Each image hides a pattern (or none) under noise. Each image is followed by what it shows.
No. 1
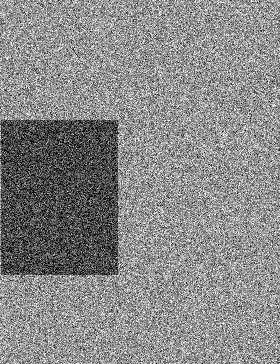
one block
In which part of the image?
middle left
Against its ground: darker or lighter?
darker
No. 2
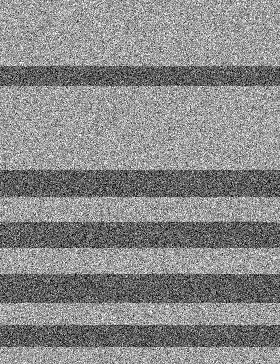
bands of rows
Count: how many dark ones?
5
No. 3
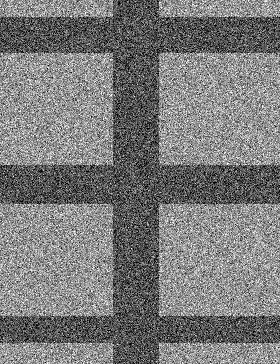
bands of rows crossing bands of columns
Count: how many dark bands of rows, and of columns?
3 and 1
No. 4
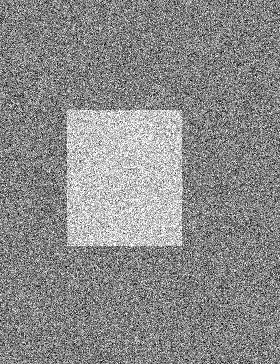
one block
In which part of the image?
centre
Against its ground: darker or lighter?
lighter
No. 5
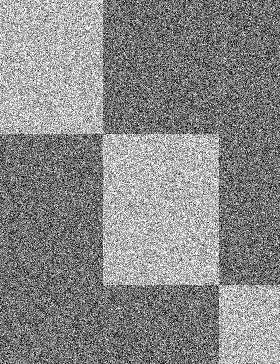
blocks along the diagonal
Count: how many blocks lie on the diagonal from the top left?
3
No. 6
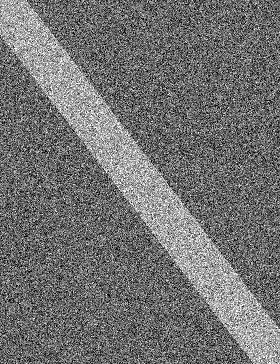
a diagonal band
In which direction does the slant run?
top left to bottom right
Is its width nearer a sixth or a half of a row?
a sixth
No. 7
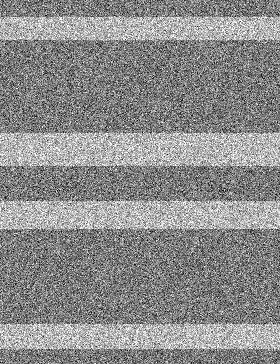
bands of rows
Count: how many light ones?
4
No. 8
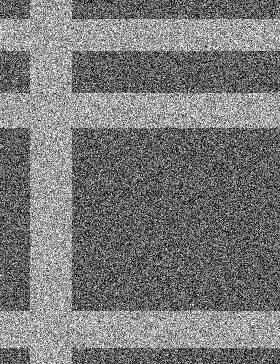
bands of rows crossing bands of columns
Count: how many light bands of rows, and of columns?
3 and 1
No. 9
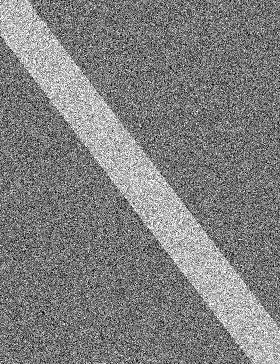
a diagonal band
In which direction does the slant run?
top left to bottom right
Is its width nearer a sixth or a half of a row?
a sixth
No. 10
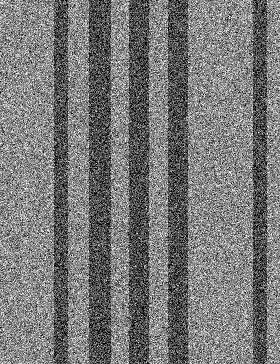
bands of columns
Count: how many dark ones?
5
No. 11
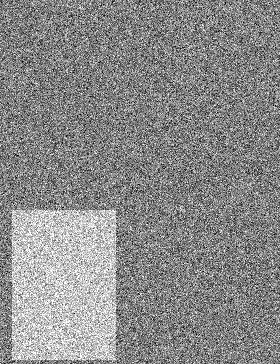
one block
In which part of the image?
bottom left
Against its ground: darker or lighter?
lighter
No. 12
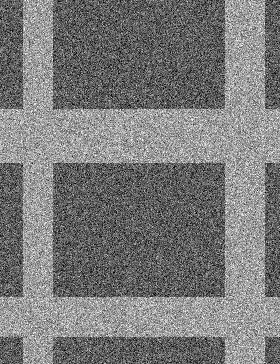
bands of rows crossing bands of columns
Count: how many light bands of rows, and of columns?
2 and 2
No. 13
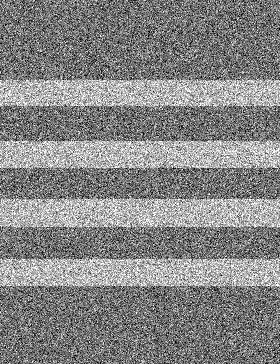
bands of rows
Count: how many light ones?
4
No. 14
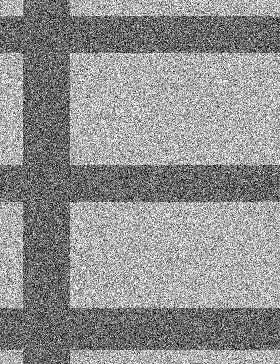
bands of rows crossing bands of columns
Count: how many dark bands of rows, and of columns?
3 and 1
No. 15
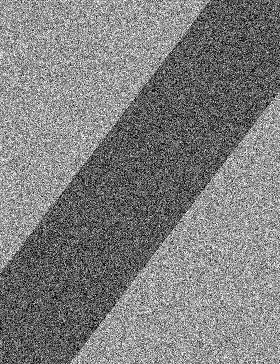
a diagonal band
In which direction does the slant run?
bottom left to top right
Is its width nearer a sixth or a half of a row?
a half
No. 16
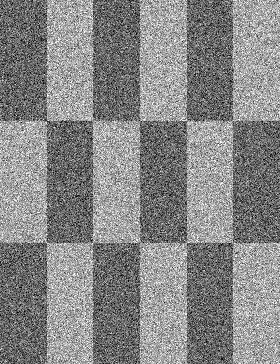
a checkerboard
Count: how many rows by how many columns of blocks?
3 by 6
